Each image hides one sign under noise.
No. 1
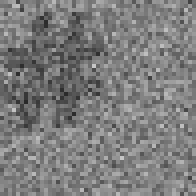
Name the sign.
hash sign
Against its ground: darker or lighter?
darker
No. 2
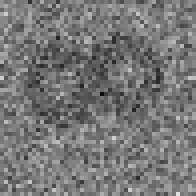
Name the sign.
infinity sign
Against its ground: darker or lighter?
darker
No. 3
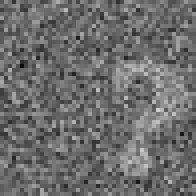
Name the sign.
question mark
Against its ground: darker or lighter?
lighter
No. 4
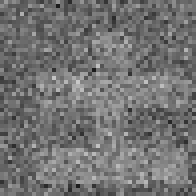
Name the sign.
plus-minus sign
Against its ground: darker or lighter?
lighter
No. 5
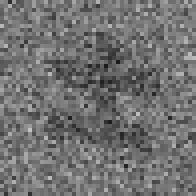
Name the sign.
plus-minus sign
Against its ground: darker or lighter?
darker
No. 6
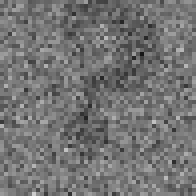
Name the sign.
question mark
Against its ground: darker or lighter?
darker
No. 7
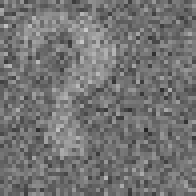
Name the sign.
question mark
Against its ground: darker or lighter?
lighter
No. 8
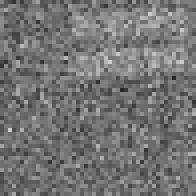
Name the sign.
equals sign
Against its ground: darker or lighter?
lighter
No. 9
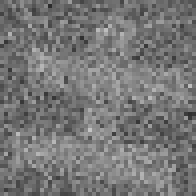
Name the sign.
plus-minus sign
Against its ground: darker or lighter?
lighter
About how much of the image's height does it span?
nearly all
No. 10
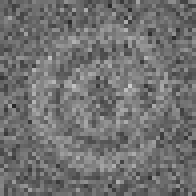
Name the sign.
at sign
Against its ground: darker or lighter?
lighter
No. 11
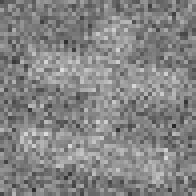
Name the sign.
plus-minus sign
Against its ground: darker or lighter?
lighter
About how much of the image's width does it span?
nearly all
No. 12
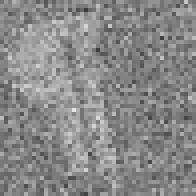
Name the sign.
pilcrow
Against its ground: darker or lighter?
lighter
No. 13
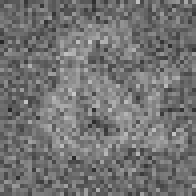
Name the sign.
ampersand
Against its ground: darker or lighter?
lighter
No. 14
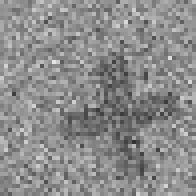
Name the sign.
plus sign
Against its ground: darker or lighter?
darker
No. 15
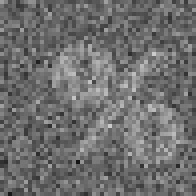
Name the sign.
percent sign
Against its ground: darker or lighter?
lighter
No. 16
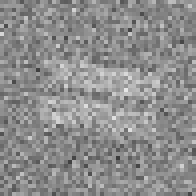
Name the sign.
equals sign
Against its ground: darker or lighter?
lighter
